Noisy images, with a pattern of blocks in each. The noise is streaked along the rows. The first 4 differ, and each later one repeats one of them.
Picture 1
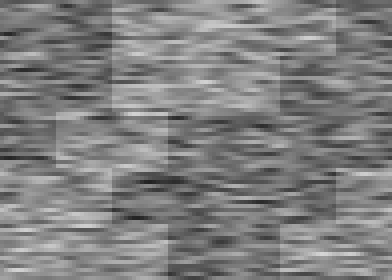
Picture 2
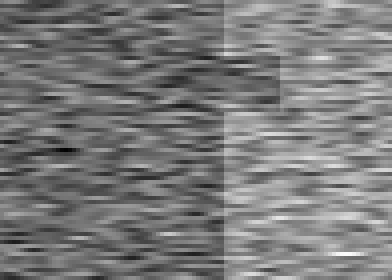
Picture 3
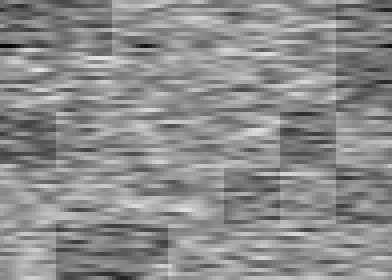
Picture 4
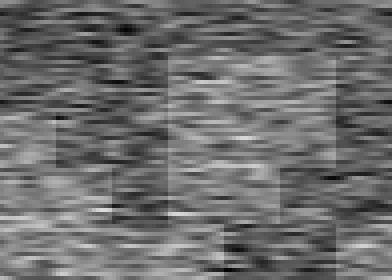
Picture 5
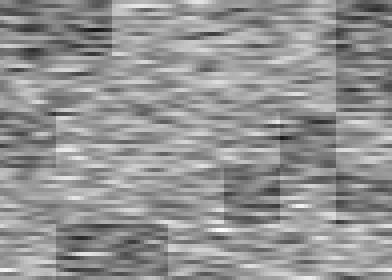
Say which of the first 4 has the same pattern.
3
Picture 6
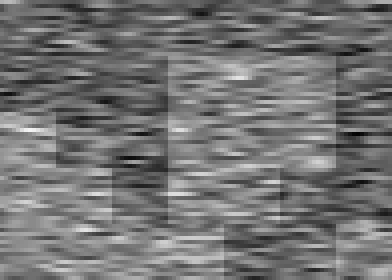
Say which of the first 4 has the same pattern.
4
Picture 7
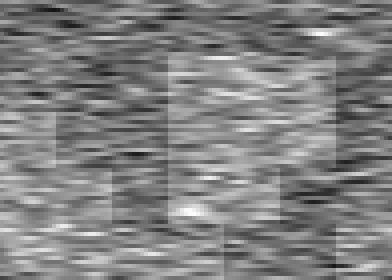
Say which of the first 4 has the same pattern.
4
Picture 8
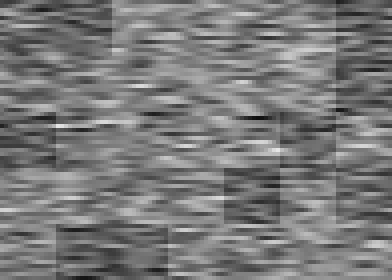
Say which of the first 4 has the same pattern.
3
